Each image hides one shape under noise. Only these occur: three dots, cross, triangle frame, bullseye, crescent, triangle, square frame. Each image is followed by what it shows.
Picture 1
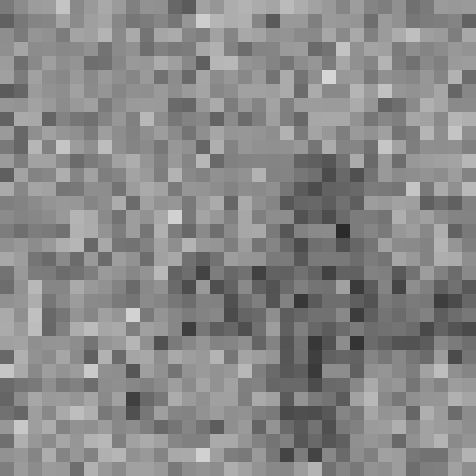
cross
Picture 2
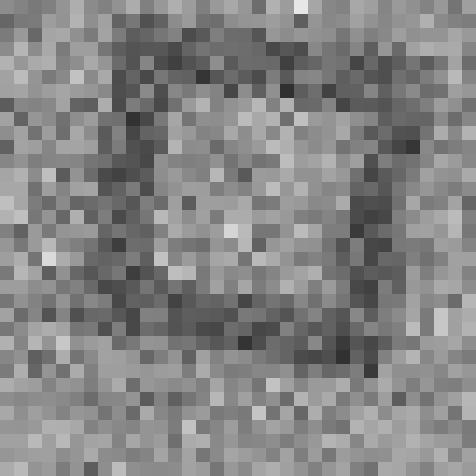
square frame
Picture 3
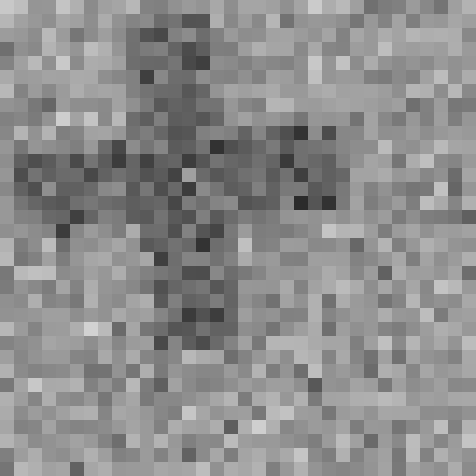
cross
